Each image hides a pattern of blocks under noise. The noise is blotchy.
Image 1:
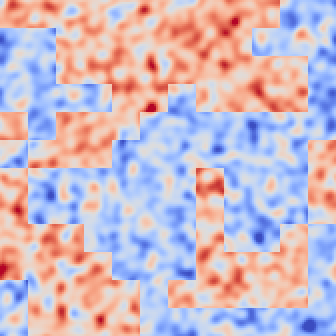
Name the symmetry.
no symmetry
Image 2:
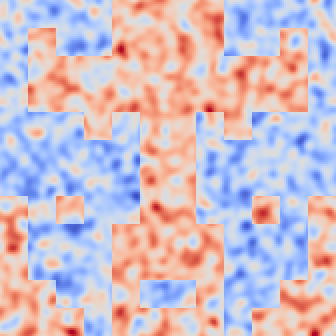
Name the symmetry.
left and right mirror each other
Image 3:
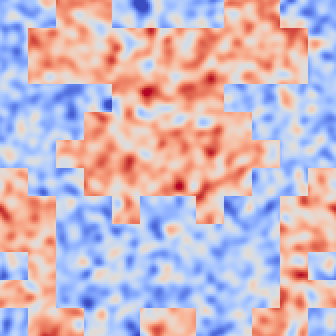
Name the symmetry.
left and right mirror each other
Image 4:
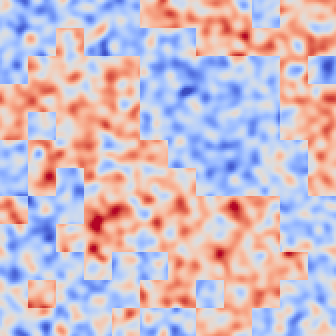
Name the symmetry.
mirrored about the diagonal from the bottom left
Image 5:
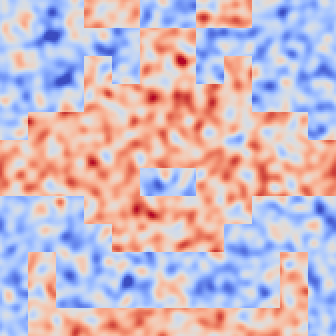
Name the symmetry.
left and right mirror each other
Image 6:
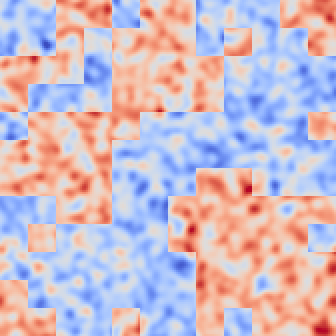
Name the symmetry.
mirrored about the diagonal from the top left
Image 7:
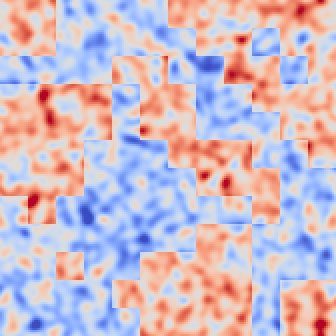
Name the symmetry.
mirrored about the diagonal from the bottom left
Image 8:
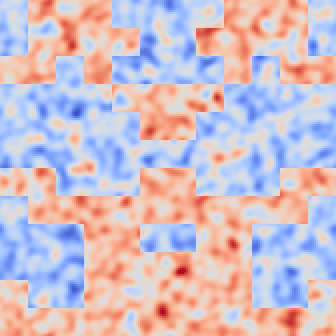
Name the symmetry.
left and right mirror each other
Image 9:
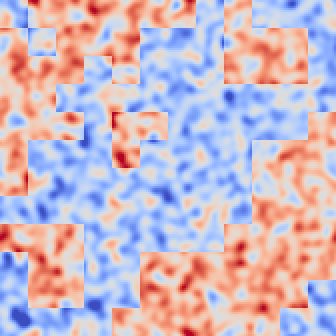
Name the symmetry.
mirrored about the diagonal from the top left
